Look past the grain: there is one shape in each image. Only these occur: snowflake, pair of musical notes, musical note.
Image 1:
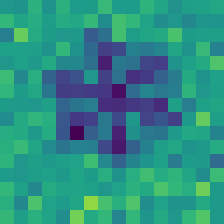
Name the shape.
snowflake
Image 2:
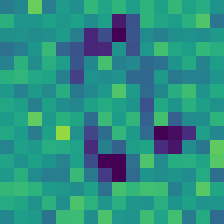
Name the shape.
pair of musical notes
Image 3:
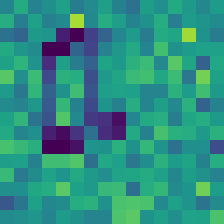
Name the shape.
pair of musical notes
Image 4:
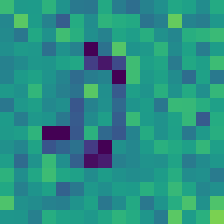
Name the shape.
pair of musical notes
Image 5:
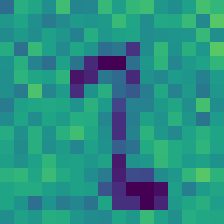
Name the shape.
musical note
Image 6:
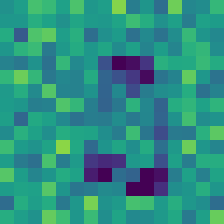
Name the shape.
pair of musical notes
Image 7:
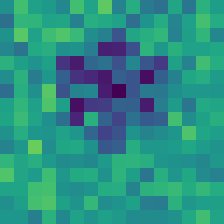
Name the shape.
snowflake
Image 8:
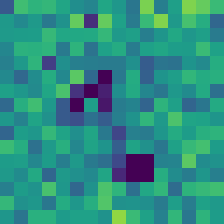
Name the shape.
musical note
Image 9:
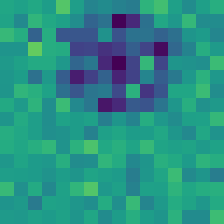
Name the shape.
snowflake
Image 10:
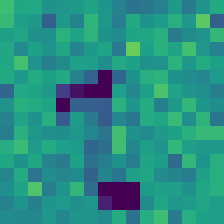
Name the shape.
musical note
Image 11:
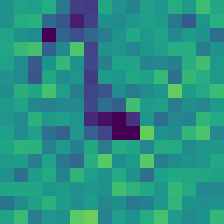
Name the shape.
musical note
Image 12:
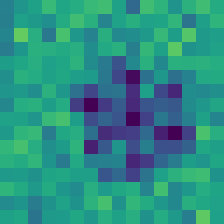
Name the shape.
snowflake
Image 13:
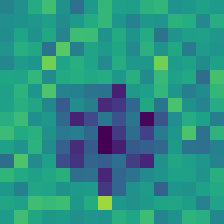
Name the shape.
snowflake
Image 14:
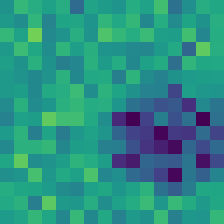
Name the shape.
snowflake
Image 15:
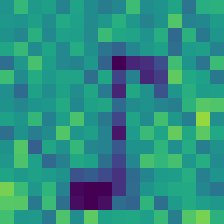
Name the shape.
musical note
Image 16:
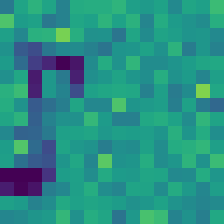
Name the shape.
musical note
